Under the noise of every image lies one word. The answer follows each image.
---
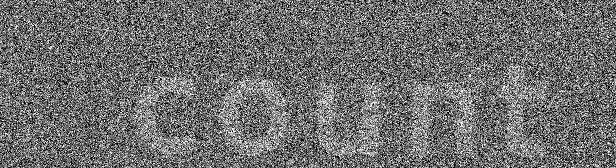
count
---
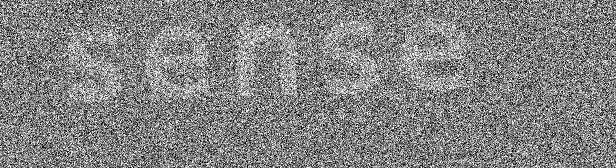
sense
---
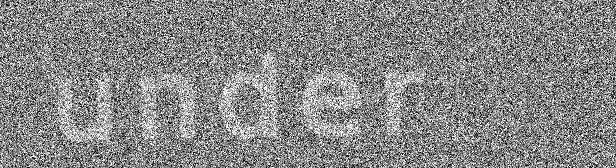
under
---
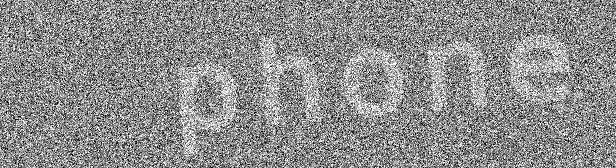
phone
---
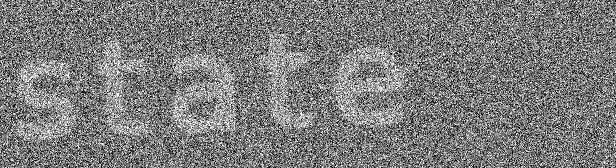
state
